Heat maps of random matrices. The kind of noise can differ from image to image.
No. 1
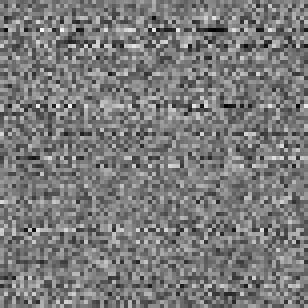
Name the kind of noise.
rows of uneven size
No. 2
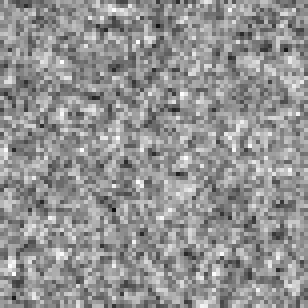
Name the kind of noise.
blotchy
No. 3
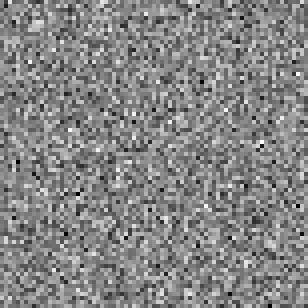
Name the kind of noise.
independent entries
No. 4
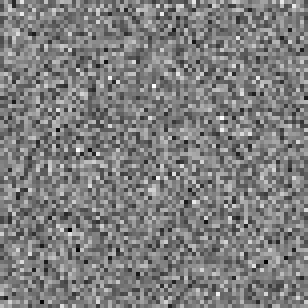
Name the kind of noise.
independent entries
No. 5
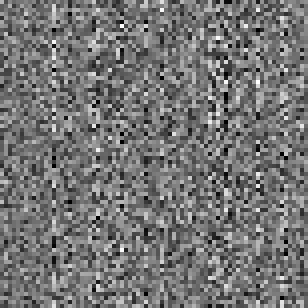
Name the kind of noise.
columns of uneven size
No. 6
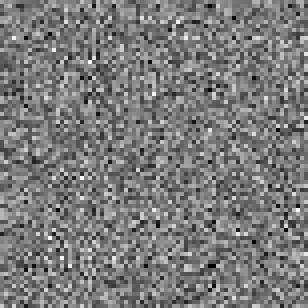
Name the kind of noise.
low rank plus noise
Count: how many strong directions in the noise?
five to eight
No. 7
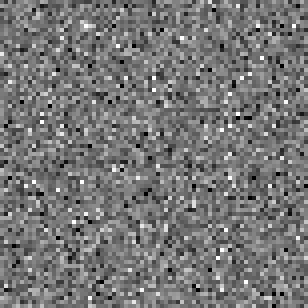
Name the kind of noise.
heavy tails
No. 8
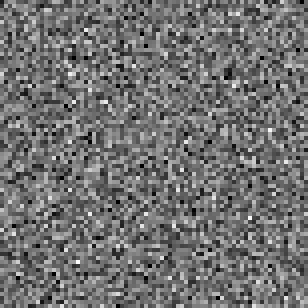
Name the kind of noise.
independent entries
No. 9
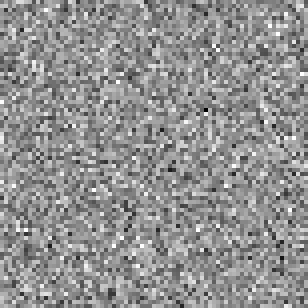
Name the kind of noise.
independent entries
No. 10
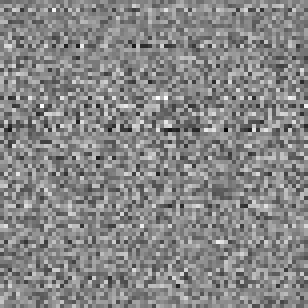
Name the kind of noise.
rows of uneven size
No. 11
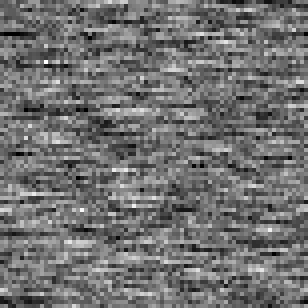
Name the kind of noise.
streaked along the rows
